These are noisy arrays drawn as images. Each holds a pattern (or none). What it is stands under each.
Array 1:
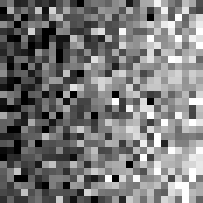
a smooth slope
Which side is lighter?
right
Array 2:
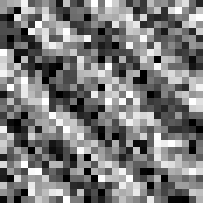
diagonal stripes
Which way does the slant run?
top left to bottom right
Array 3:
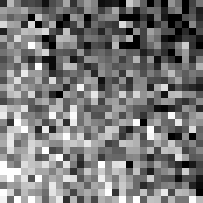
a smooth slope
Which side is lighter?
bottom left
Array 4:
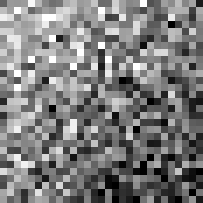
a smooth slope
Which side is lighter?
top left
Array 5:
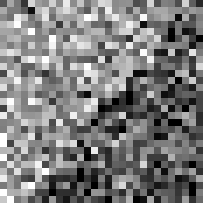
a sharp edge
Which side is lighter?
top left
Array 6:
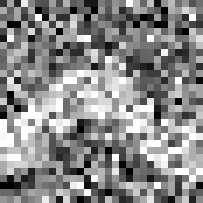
a wavy band
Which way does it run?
left to right
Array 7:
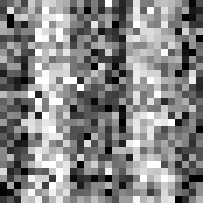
vertical stripes
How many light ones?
2
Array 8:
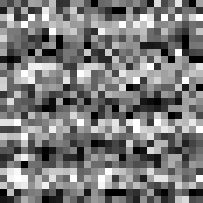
horizontal stripes
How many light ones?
4
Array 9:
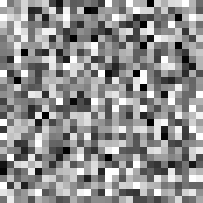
only noise
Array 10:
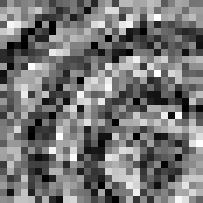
rings round one point
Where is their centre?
bottom right
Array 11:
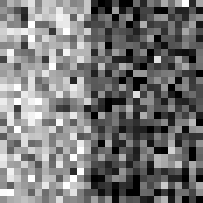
a sharp edge
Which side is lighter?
left
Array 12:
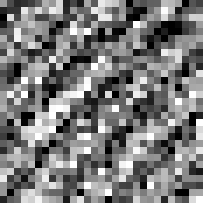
diagonal stripes
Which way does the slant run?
bottom left to top right
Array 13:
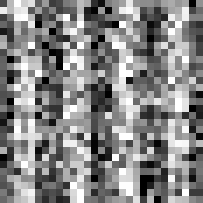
vertical stripes
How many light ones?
4
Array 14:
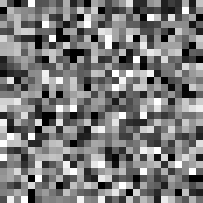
only noise
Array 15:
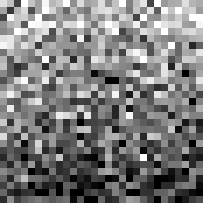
a smooth slope
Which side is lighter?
top
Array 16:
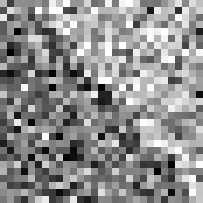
a sharp edge
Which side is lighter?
top right
